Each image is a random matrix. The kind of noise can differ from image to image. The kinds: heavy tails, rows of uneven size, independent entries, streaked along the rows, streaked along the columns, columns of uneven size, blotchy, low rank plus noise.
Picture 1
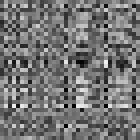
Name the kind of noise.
low rank plus noise
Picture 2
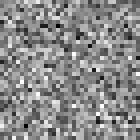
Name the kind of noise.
independent entries
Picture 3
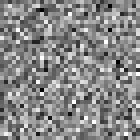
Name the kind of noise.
independent entries
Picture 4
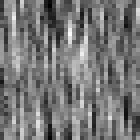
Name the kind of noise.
streaked along the columns
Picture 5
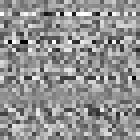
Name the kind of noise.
rows of uneven size
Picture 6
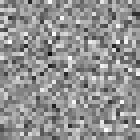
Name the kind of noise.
independent entries
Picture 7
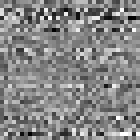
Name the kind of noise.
rows of uneven size
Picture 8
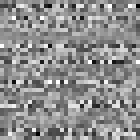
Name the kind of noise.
rows of uneven size
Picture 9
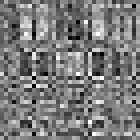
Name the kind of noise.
low rank plus noise
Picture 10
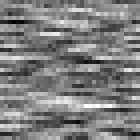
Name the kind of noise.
streaked along the rows
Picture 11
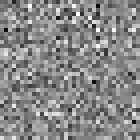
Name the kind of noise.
low rank plus noise
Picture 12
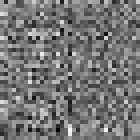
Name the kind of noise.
low rank plus noise
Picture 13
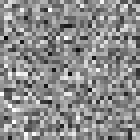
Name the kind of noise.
low rank plus noise
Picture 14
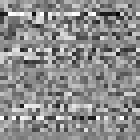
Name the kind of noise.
rows of uneven size
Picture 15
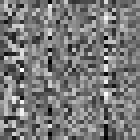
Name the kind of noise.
columns of uneven size
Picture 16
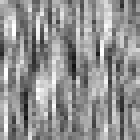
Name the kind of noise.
streaked along the columns
